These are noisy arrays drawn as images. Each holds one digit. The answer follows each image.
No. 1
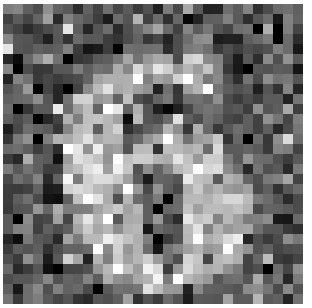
6
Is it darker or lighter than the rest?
lighter
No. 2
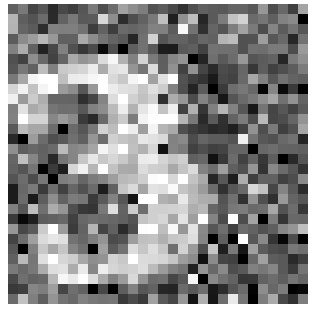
3
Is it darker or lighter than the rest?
lighter
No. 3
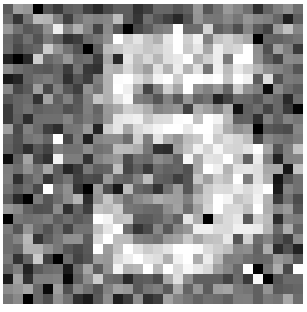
5
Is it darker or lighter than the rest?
lighter
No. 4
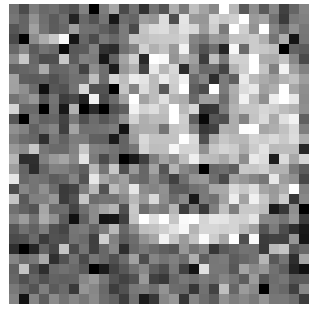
9
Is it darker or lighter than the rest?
lighter
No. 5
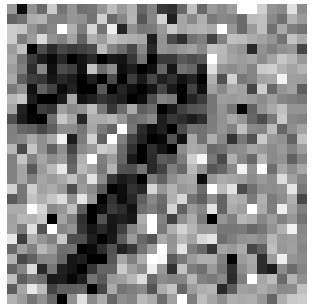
7
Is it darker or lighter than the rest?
darker
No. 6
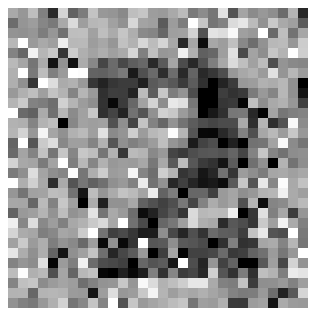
2
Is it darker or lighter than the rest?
darker
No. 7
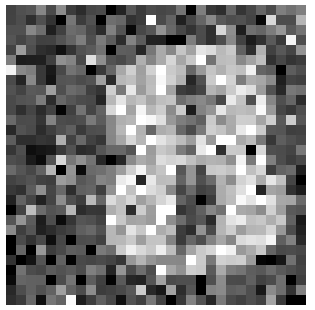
8
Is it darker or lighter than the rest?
lighter
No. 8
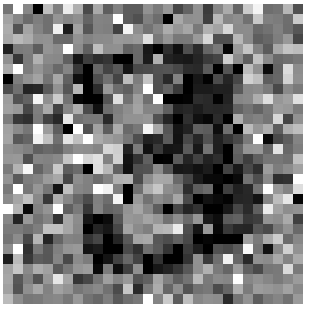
3
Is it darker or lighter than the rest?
darker
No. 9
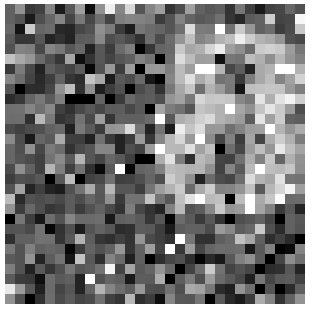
8
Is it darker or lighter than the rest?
lighter
